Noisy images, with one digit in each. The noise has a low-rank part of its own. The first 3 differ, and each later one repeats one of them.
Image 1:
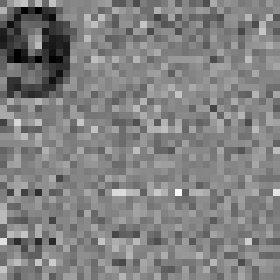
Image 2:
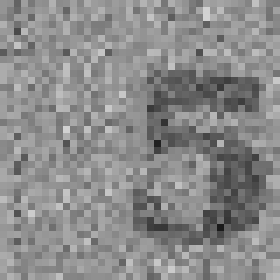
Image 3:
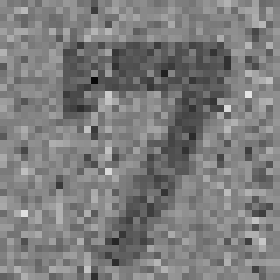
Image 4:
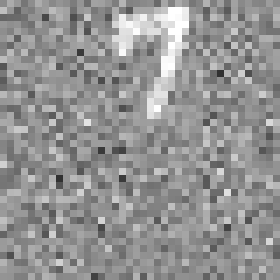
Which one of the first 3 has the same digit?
3
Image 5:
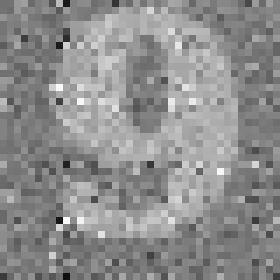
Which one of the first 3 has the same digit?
1
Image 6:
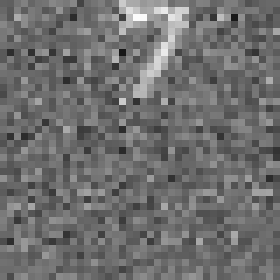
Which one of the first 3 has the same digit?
3
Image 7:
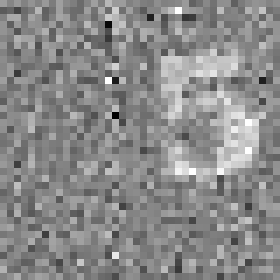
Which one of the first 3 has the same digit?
2
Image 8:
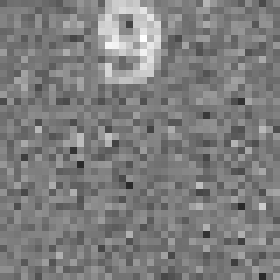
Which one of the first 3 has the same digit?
1
